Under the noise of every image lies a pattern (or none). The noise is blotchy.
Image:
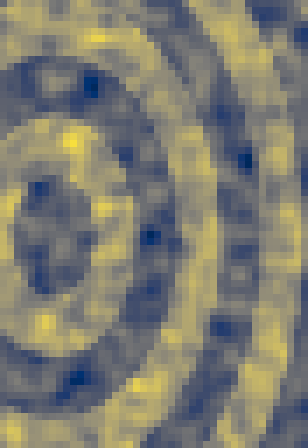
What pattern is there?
rings round one point
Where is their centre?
middle left
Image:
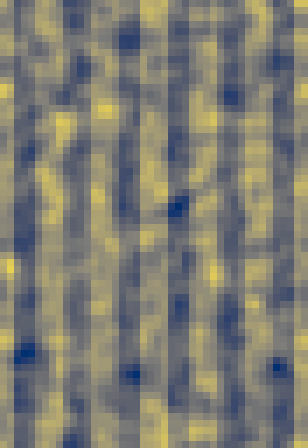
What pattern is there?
vertical stripes
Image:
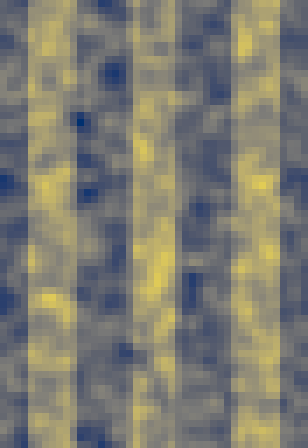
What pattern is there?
vertical stripes
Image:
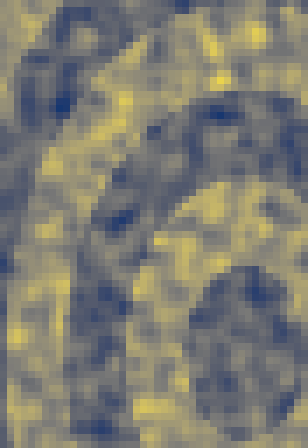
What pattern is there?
rings round one point
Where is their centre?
bottom right
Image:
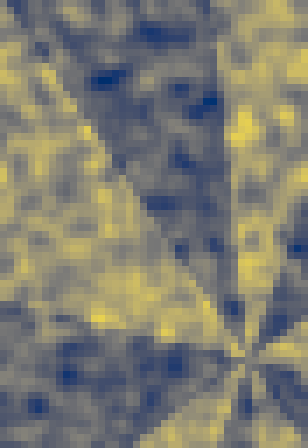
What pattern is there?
spokes from one point
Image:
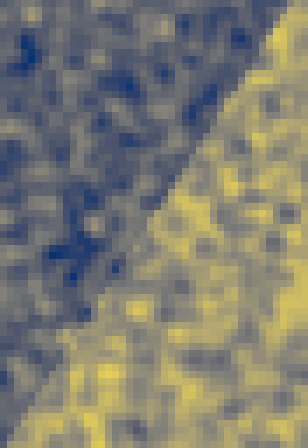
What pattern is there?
a sharp edge
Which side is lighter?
bottom right
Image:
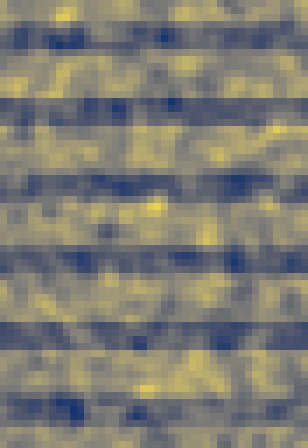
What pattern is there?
horizontal stripes
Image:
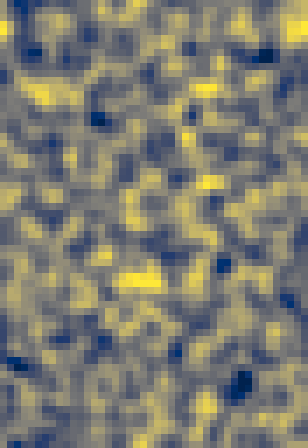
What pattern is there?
only noise
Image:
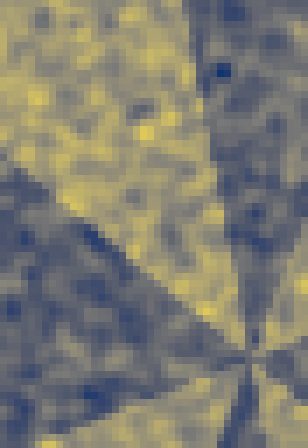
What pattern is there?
spokes from one point
